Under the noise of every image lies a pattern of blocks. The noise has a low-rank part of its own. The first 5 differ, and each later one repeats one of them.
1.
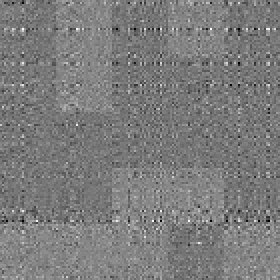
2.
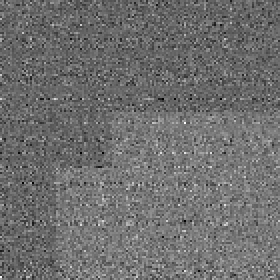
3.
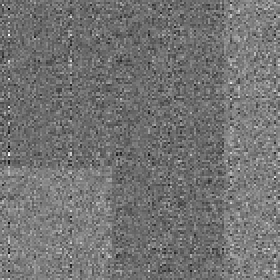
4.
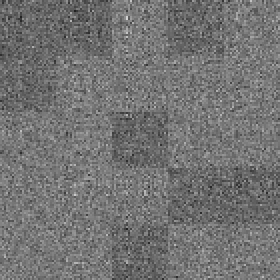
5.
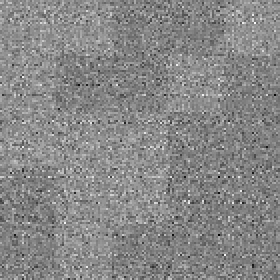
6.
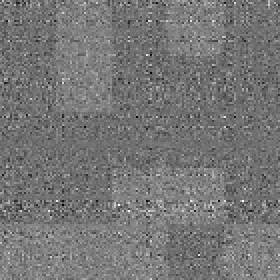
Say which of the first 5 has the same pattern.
1
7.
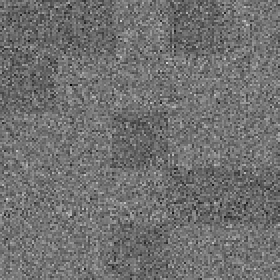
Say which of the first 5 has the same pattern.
4
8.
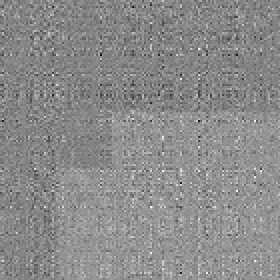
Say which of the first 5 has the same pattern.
2
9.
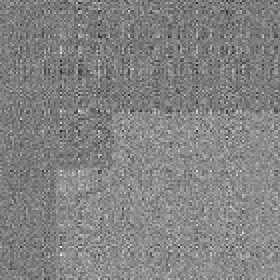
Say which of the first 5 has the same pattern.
2
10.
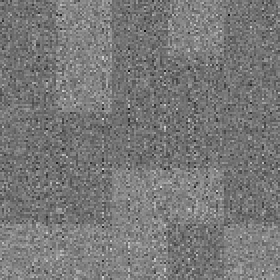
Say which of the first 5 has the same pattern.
1
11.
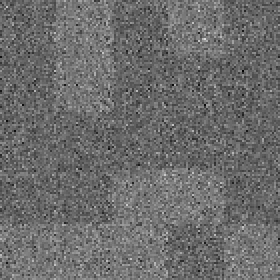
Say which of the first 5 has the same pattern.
1
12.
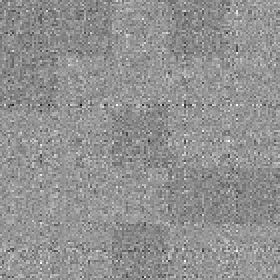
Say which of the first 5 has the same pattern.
4
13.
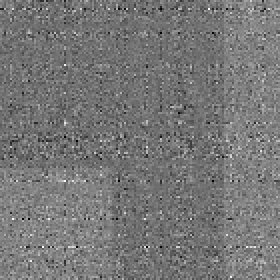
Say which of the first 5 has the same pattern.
3
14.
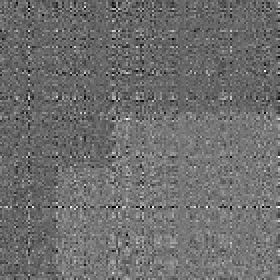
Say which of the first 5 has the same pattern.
2
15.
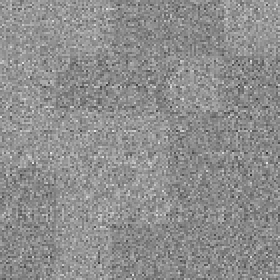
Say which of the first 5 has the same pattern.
5
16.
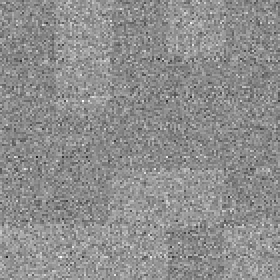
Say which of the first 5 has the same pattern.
1
